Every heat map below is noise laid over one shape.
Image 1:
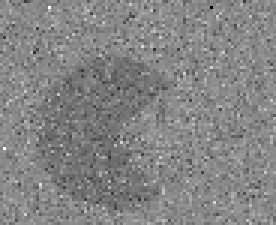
disc with a wedge cut out
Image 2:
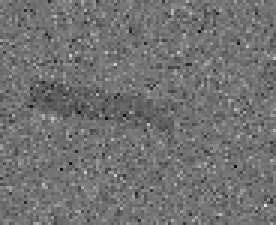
bar
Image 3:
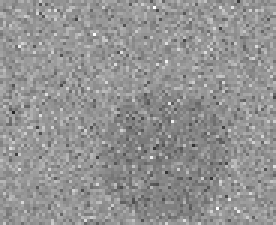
disc
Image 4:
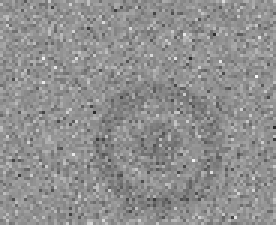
bullseye
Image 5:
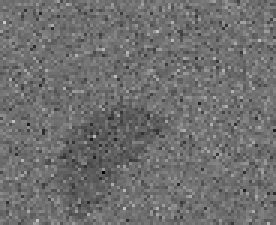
half disc
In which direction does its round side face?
up and left
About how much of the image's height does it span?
half
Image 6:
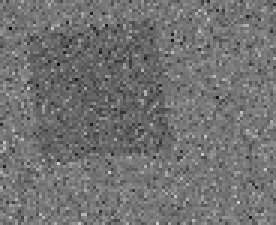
square
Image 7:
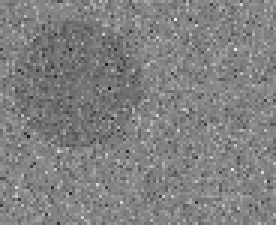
disc
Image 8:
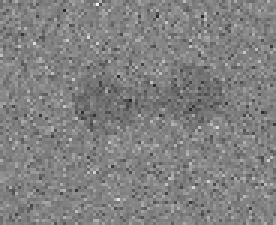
dumbbell
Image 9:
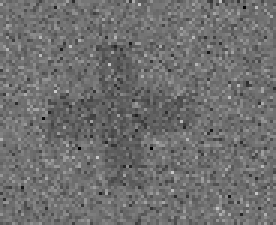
cross
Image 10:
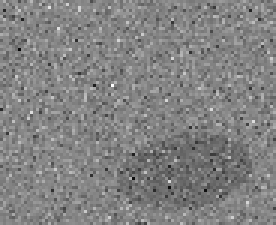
ellipse
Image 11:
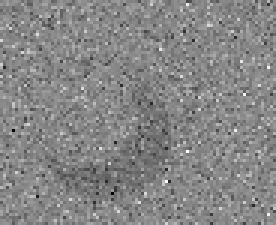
crescent
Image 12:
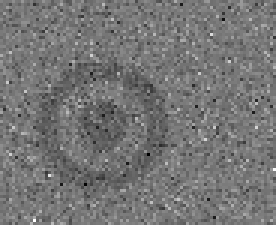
bullseye
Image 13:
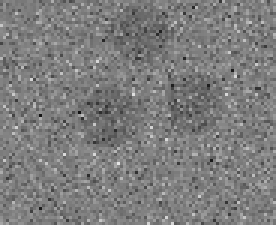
three dots
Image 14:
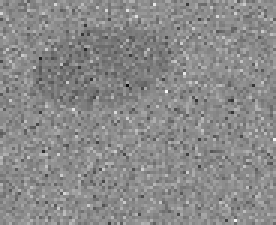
ellipse
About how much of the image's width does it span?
half
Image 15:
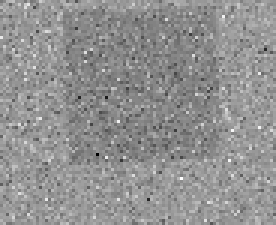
square
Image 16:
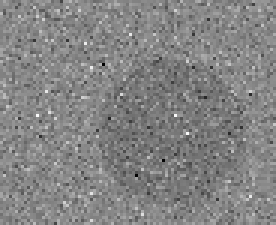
disc
